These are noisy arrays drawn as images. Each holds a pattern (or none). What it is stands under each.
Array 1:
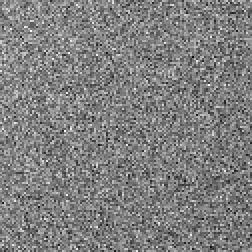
a smooth slope
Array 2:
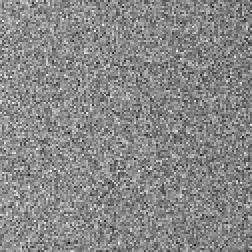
a smooth slope
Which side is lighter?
left
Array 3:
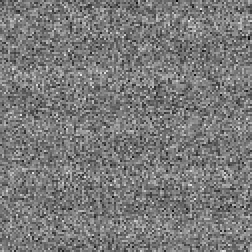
horizontal stripes
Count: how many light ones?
5
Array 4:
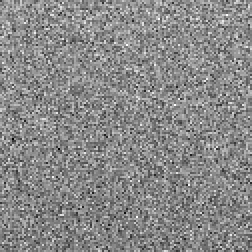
a smooth slope
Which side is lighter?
top
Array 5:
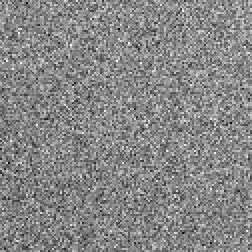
a smooth slope
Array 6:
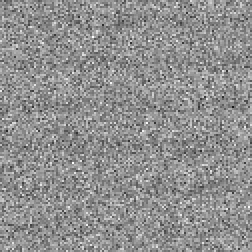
horizontal stripes
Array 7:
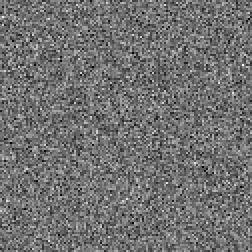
only noise
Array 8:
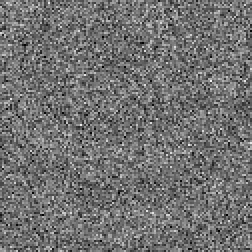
rings round one point
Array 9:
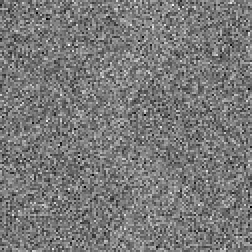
a wavy band
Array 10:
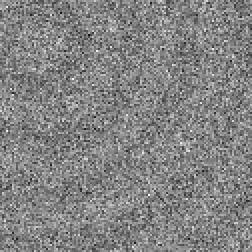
rings round one point
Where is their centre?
top left
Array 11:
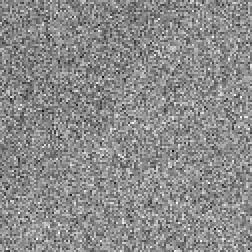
a sharp edge
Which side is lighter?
bottom right
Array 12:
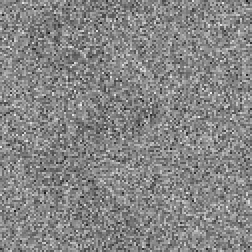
a wavy band
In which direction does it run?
top to bottom
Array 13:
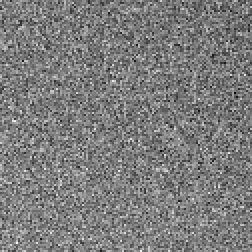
a smooth slope
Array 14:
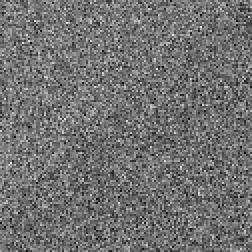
a sharp edge
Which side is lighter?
top left
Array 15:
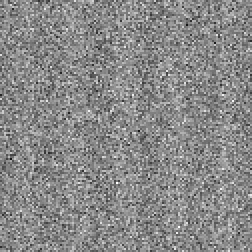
vertical stripes
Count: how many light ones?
5
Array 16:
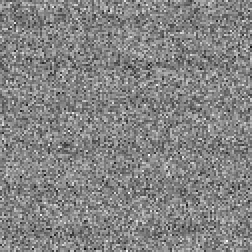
horizontal stripes
